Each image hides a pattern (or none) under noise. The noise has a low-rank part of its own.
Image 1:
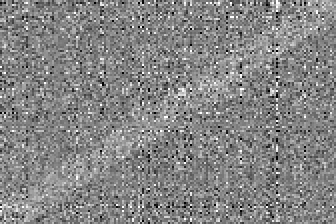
a diagonal band
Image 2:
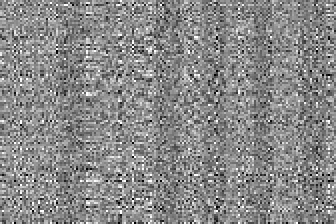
bands of columns
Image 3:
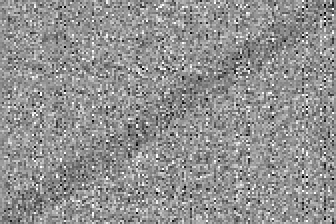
a diagonal band
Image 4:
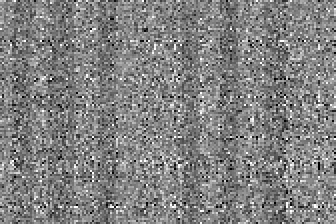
bands of columns
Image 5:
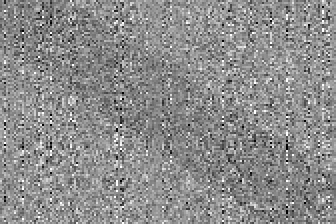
a diagonal band
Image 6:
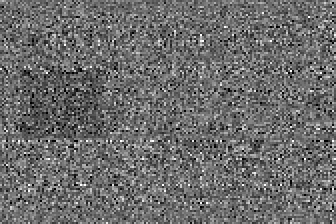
one block
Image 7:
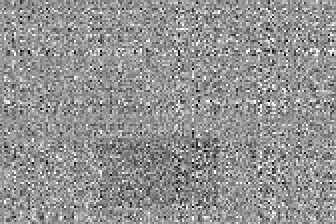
one block
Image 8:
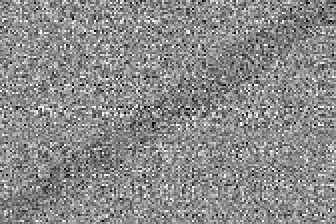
a diagonal band
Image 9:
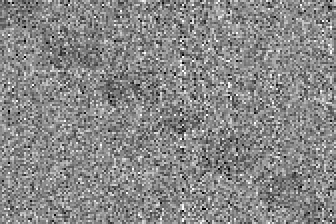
blocks along the diagonal
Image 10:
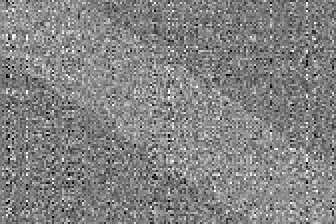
a diagonal band
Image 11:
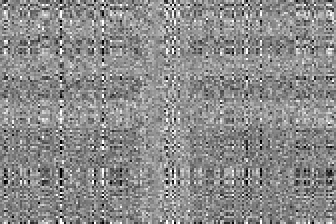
bands of rows crossing bands of columns
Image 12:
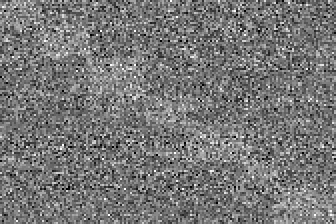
blocks along the diagonal
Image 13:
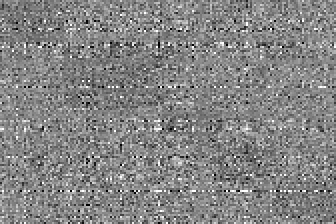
blocks along the diagonal
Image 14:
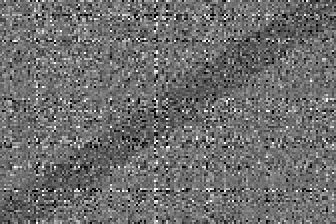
a diagonal band
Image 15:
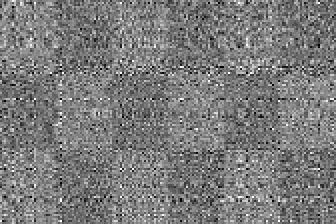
a checkerboard
